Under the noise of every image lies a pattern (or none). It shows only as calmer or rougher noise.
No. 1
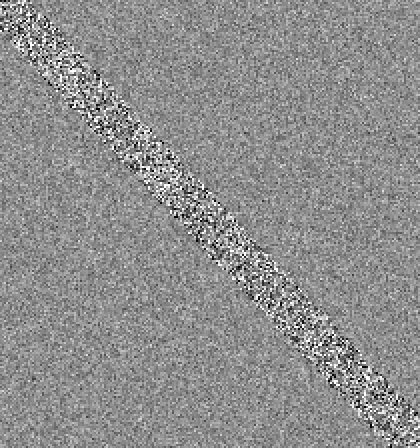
a diagonal band
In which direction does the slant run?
top left to bottom right
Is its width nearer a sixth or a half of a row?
a sixth
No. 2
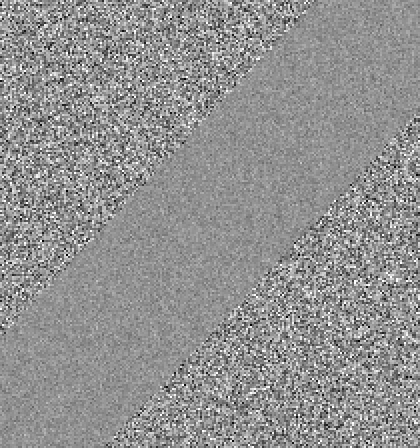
a diagonal band
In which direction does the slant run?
bottom left to top right
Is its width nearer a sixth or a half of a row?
a half
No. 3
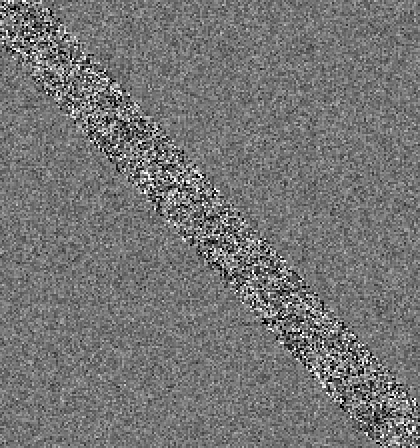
a diagonal band
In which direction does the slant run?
top left to bottom right
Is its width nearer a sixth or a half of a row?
a sixth
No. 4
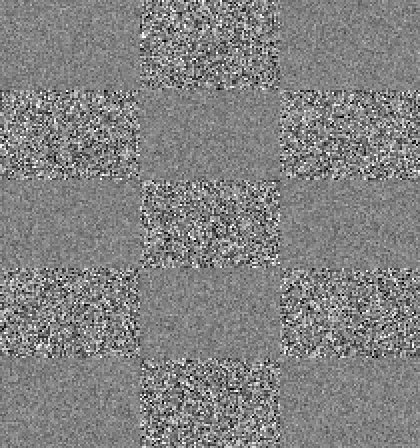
a checkerboard
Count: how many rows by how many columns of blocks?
5 by 3
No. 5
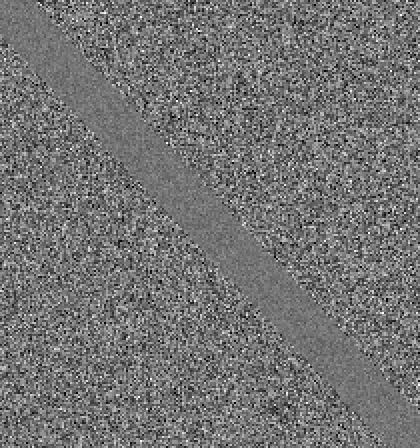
a diagonal band
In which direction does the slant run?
top left to bottom right
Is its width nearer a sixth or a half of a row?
a sixth
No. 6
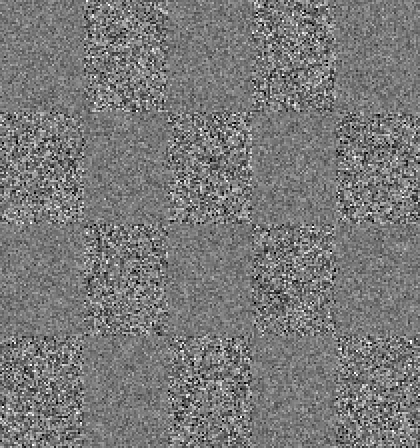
a checkerboard
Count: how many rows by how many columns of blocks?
4 by 5
